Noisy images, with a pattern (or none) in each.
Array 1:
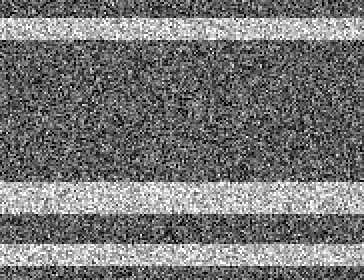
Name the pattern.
bands of rows
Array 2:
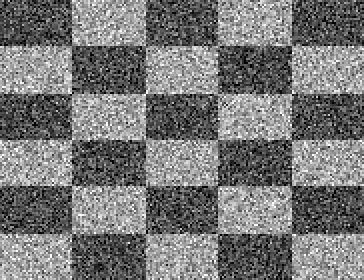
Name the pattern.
a checkerboard
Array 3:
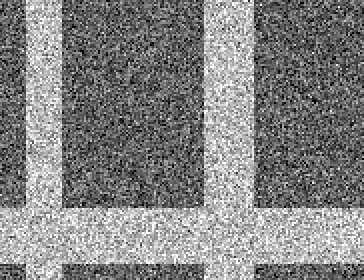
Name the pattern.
bands of rows crossing bands of columns
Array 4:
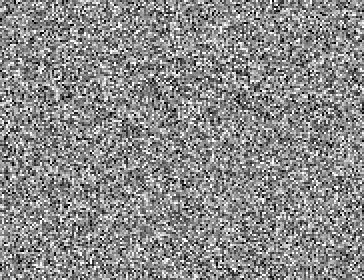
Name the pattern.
only noise
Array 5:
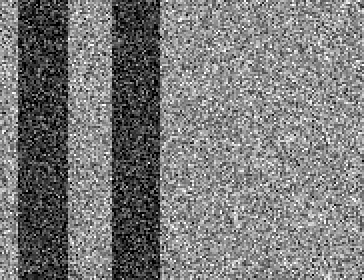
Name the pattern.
bands of columns
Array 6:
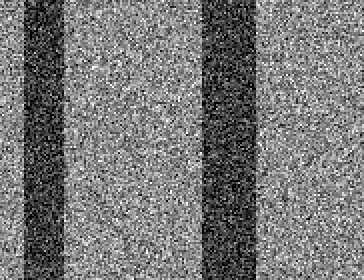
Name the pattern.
bands of columns
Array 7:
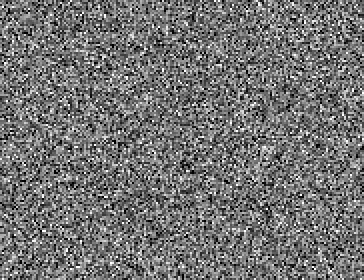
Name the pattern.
only noise
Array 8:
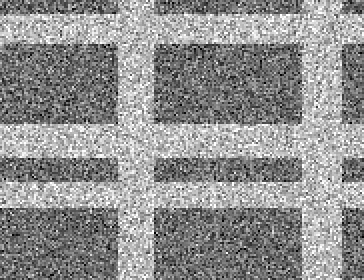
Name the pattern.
bands of rows crossing bands of columns
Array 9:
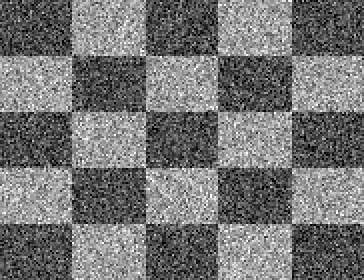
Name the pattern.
a checkerboard
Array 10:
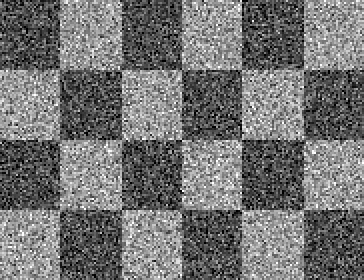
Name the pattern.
a checkerboard
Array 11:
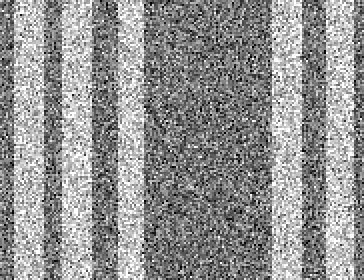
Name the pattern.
bands of columns
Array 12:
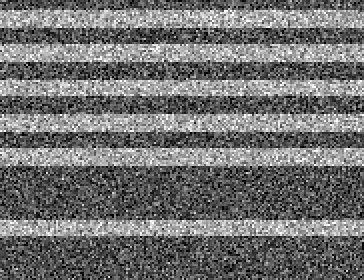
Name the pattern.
bands of rows
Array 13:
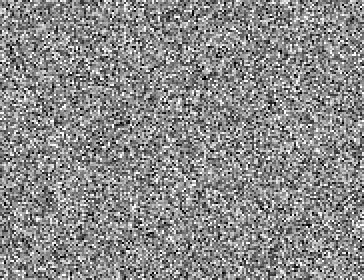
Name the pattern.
only noise
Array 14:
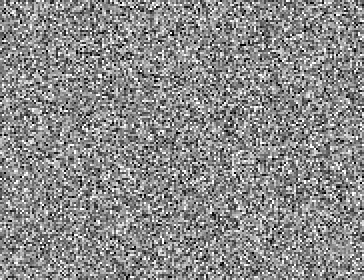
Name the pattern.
only noise
